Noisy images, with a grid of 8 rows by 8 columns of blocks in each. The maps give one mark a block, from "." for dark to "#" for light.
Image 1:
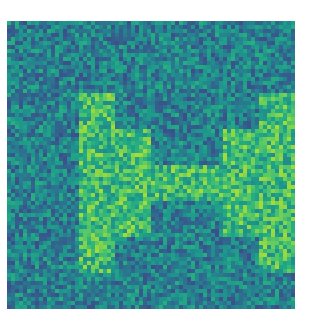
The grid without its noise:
. . . . . . . .
. . . . . . . .
. . # . . . . #
. . # # . . # #
. . # # # # # #
. . # # . . # #
. . # . . . . #
. . . . . . . .
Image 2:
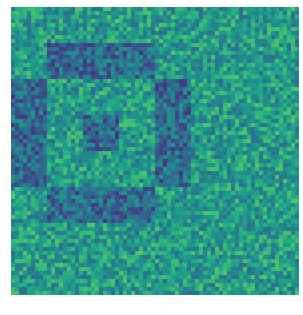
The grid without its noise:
# # # # # # # #
# . . . # # # #
. # # # . # # #
. # . # . # # #
. # # # . # # #
# . . . # # # #
# # # # # # # #
# # # # # # # #
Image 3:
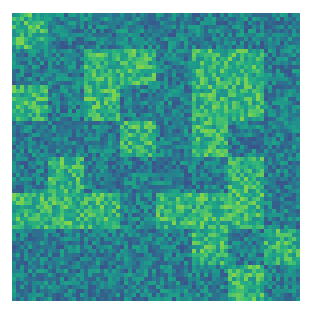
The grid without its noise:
# . . . . . . .
. . # # . # # .
# . # . . # # .
. . . # . # . .
. # . . . . # .
# # # . # # # .
. . . . . # . #
. . . . . . # .
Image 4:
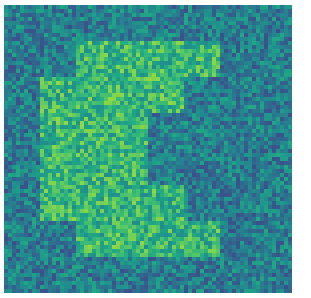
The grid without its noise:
. . . . . . . .
. . # # # # . .
. # # # # . . .
. # # # . . . .
. # # # . . . .
. # # # # . . .
. . # # # # . .
. . . . . . . .
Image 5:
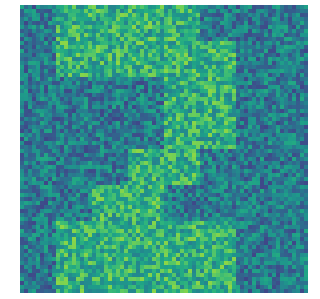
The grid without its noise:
. # # # # . . .
. # # # # # . .
. . . . # # . .
. . . . # # . .
. . . # # . . .
. . # # . . . .
. # # # # # . .
. # # # # # . .
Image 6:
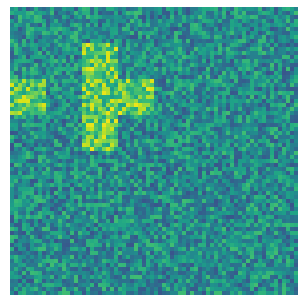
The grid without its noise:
. . . . . . . .
. . # . . . . .
# . # # . . . .
. . # . . . . .
. . . . . . . .
. . . . . . . .
. . . . . . . .
. . . . . . . .
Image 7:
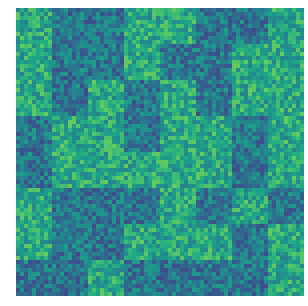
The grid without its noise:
# . . # # . . #
# . . # . . # #
# . # . # . # #
. # # . # # . #
. # # # # # . #
# . . . # . # .
# . . # # # . #
. . # . . . . #
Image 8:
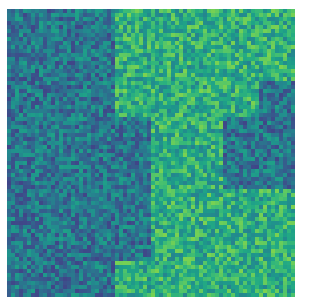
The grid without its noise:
. . . # # # # #
. . . # # # # #
. . . # # # # .
. . . . # # . .
. . . . # # . .
. . . . # # # #
. . . . # # # #
. . . # # # # #
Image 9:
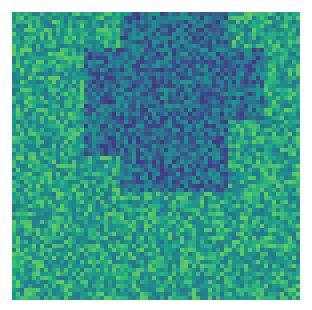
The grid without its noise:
# # # . . . # #
# # . . . . . #
# # . . . . . #
# # . . . . # #
# # # . . . # #
# # # # # # # #
# # # # # # # #
# # # # # # # #
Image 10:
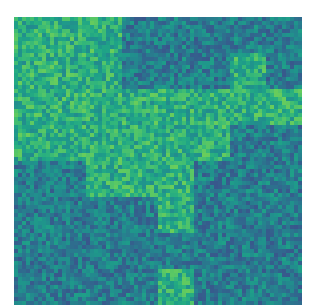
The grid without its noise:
# # # . . . . .
# # # . . . # .
# # # # # # # #
# # # # # # . .
. . # # # . . .
. . . . # . . .
. . . . . . . .
. . . . # . . .
